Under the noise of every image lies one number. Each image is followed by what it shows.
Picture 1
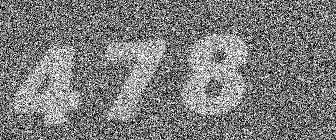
478
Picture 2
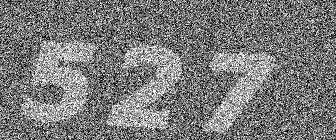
527
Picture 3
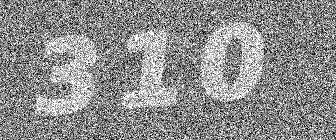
310
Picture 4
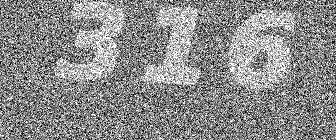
316
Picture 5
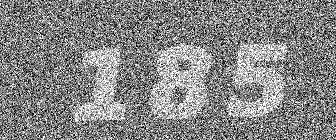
185
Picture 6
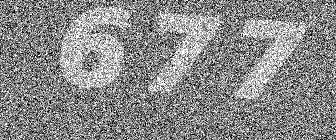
677
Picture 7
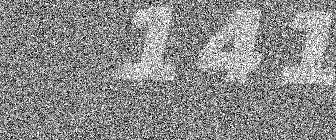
141
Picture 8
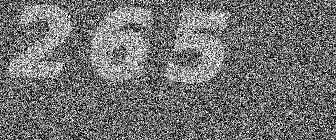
265
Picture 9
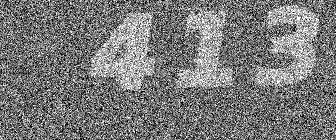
413
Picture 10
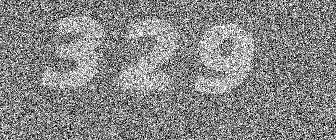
329
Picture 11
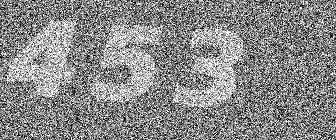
453
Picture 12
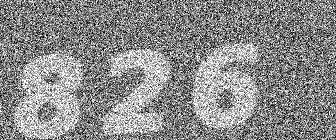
826
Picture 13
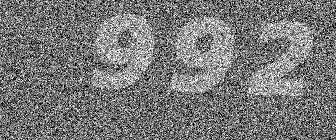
992
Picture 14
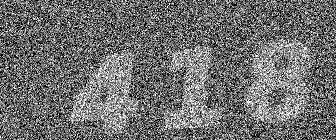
418
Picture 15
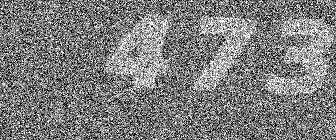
473
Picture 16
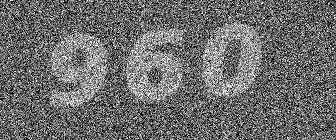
960
